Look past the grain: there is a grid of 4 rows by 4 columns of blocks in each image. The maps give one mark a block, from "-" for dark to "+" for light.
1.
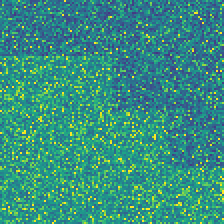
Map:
- - - -
+ + - -
+ + + -
+ + + +
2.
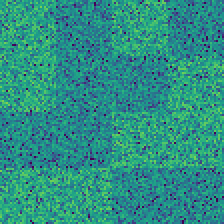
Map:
+ - + -
+ - - +
- - + +
+ + - -
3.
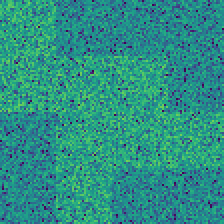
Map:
+ - - -
+ + + -
- + + +
- + - -
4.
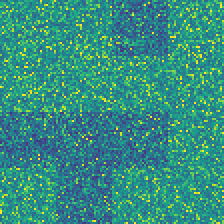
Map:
+ + - +
+ + + +
- - - +
+ - + +
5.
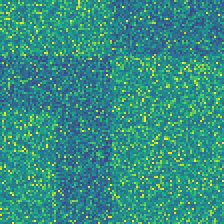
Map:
+ + - -
- - + +
+ - + +
+ - + +
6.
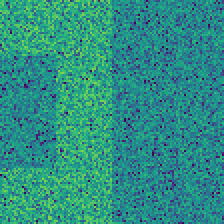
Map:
+ + - -
- + - -
- + - -
+ + - -
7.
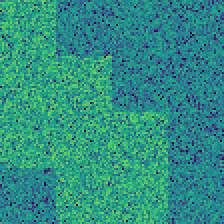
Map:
+ - - -
+ + - -
+ + + -
- + + -
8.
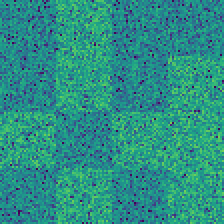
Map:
- + - -
- + - +
+ - + +
- + - +
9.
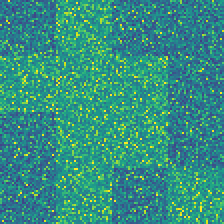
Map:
- + - -
+ + + -
- + + -
- + - +
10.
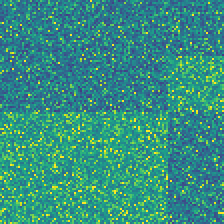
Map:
- - - -
- - - +
+ + + -
+ + + -
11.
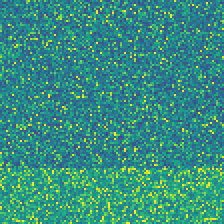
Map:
- - - -
- - - -
- - - -
+ + + +
